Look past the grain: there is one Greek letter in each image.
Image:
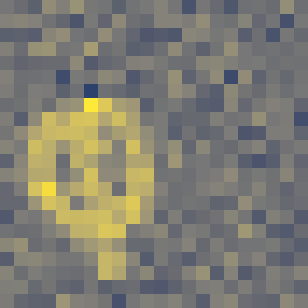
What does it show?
light phi
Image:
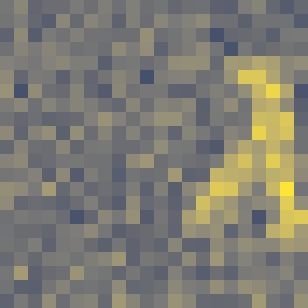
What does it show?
light lambda
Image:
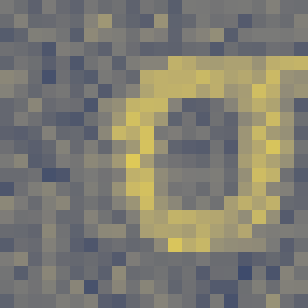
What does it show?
light sigma
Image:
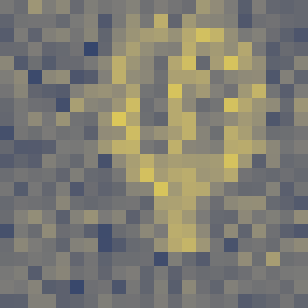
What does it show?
light phi
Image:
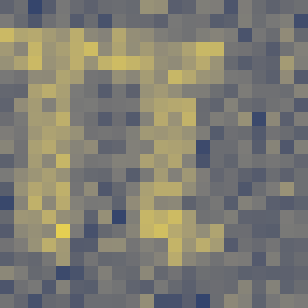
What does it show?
light pi
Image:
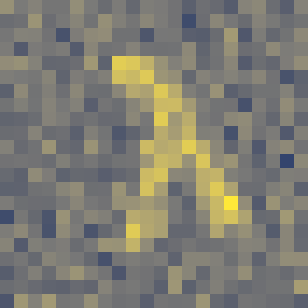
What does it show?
light lambda
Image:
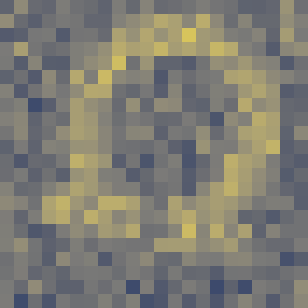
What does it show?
light omega
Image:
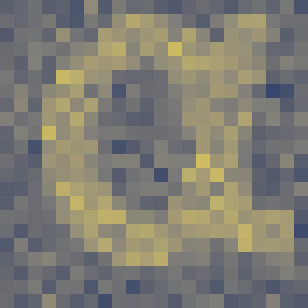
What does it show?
light alpha
